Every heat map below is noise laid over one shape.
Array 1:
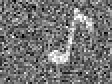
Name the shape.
musical note
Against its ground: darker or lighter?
lighter
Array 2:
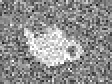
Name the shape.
teapot
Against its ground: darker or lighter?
lighter
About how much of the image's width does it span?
half
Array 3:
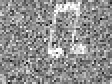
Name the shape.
pair of musical notes
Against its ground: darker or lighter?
lighter
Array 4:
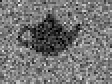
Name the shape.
teapot
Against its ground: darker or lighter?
darker
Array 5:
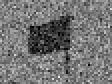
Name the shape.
flag
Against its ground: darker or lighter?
darker
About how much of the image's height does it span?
two thirds
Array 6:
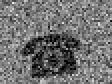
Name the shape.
telephone
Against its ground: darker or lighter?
darker
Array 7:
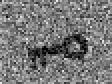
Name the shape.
key
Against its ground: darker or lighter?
darker
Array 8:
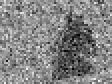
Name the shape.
chess knight
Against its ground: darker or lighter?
darker
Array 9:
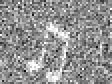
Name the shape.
pair of musical notes
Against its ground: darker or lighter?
lighter
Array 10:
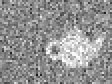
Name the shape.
teapot
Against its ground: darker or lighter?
lighter
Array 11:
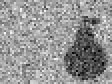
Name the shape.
pear
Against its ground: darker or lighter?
darker
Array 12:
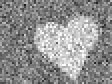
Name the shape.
heart
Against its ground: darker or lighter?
lighter
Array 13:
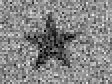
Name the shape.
star
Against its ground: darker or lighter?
darker
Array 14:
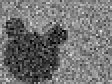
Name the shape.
bear's head
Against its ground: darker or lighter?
darker
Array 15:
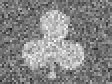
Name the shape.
club
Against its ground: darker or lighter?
lighter
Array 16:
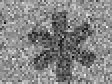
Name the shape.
asterisk
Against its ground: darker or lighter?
darker
